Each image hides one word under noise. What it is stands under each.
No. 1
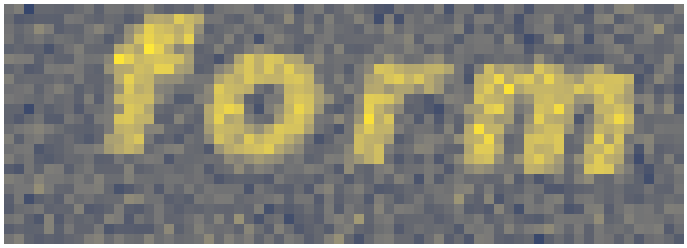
form
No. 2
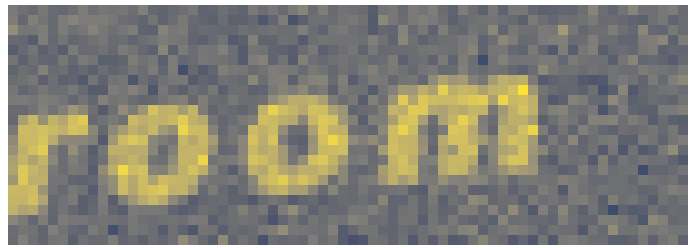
room
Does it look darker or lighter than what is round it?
lighter
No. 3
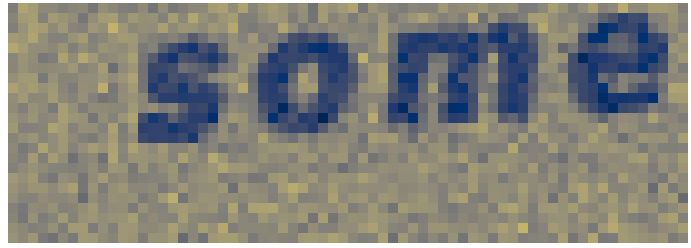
some
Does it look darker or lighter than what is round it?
darker
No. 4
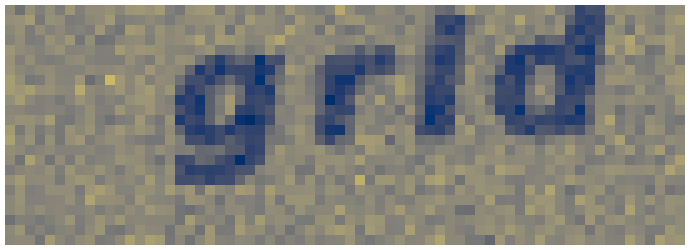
grid
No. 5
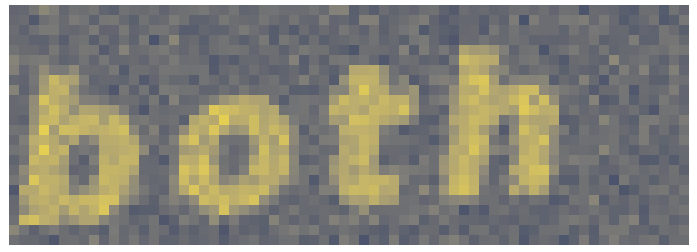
both
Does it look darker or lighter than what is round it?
lighter
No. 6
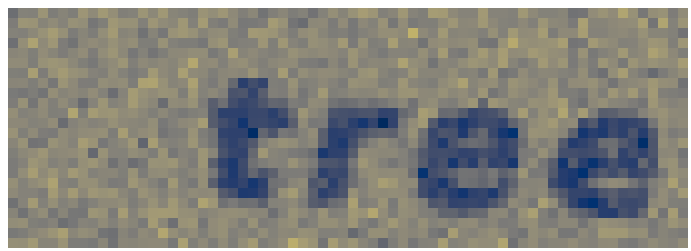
tree
